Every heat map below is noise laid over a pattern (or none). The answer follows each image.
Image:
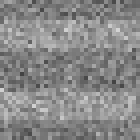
horizontal stripes
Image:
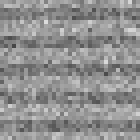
horizontal stripes
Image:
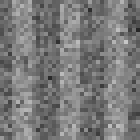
vertical stripes
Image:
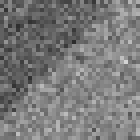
a sharp edge
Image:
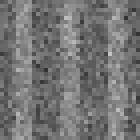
vertical stripes
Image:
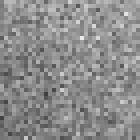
a smooth slope
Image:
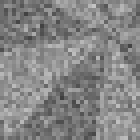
spokes from one point
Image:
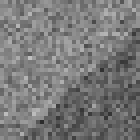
a sharp edge
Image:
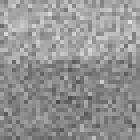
a sharp edge
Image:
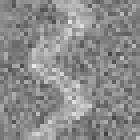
a wavy band
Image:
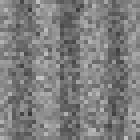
vertical stripes
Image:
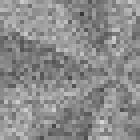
spokes from one point
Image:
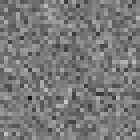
only noise
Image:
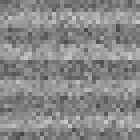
horizontal stripes
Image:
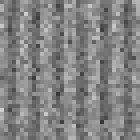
vertical stripes
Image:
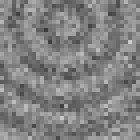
rings round one point
